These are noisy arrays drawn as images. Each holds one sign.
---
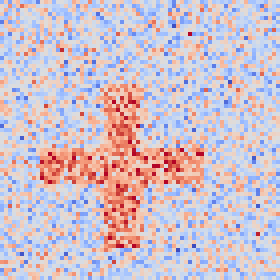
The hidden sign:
plus sign
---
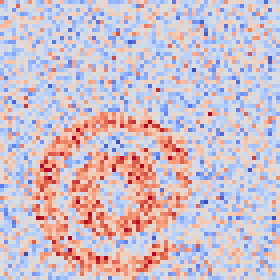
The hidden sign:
at sign
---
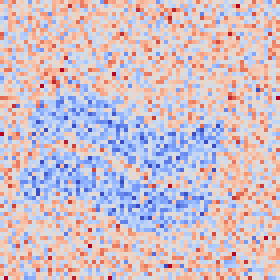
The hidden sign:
approximately sign
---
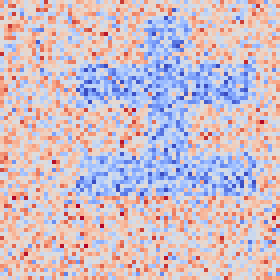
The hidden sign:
plus-minus sign
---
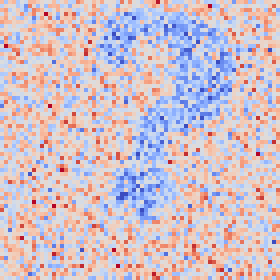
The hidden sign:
question mark
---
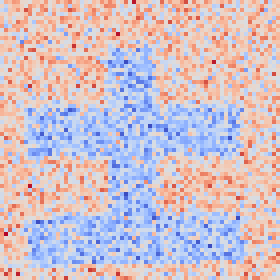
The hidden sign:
plus-minus sign
